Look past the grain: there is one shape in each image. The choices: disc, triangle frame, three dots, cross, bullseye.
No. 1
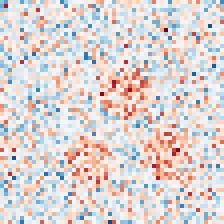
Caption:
red three dots
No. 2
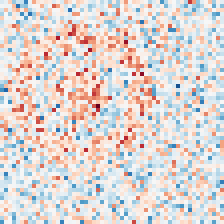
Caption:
red bullseye
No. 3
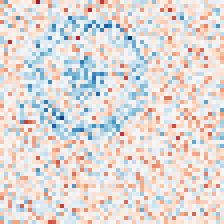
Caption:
blue bullseye
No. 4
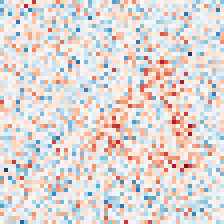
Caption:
red triangle frame
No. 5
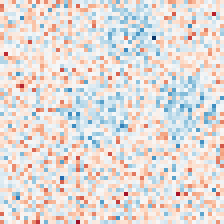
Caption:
blue three dots
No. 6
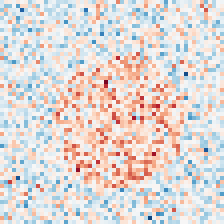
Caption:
red disc
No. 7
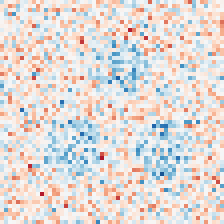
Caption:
blue three dots
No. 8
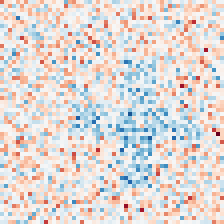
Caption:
blue cross
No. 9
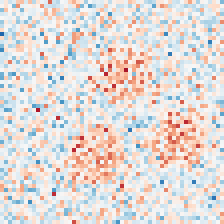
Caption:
red three dots
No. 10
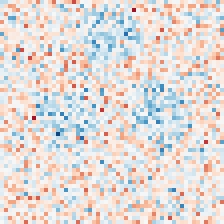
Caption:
blue three dots
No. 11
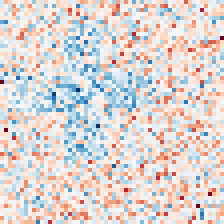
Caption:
blue cross
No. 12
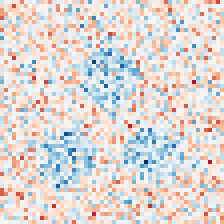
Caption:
blue three dots
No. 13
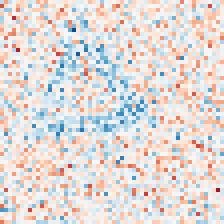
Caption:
blue triangle frame
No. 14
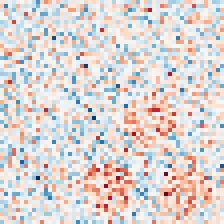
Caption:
red three dots
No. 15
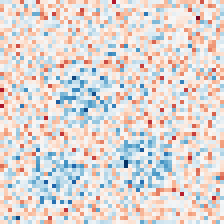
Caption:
blue three dots
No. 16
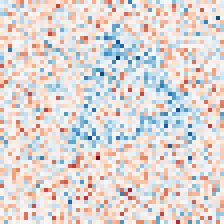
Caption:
blue triangle frame
